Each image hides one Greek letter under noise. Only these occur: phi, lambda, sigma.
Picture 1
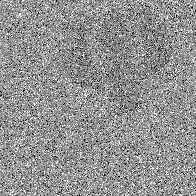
phi
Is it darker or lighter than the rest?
darker
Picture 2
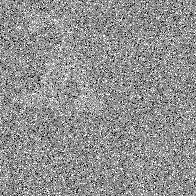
lambda
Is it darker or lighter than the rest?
lighter
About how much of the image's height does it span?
half
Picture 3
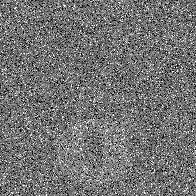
sigma
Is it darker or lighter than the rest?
lighter
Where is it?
bottom middle
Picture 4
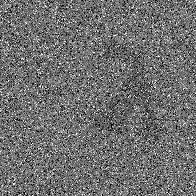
lambda
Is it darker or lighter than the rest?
darker
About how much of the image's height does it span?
half
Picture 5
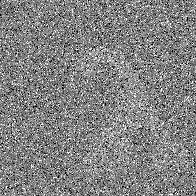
lambda
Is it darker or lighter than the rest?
lighter
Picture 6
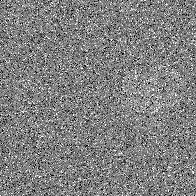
phi
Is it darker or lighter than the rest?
lighter
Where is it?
middle right
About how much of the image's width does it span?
a third
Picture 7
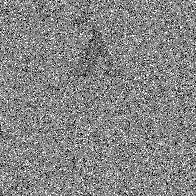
lambda
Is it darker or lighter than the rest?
darker
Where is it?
top middle
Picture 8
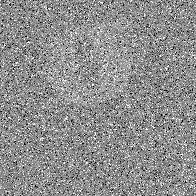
sigma
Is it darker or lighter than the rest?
lighter
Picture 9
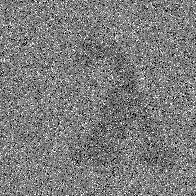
lambda
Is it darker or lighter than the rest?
darker
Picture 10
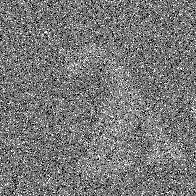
lambda
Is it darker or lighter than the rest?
lighter
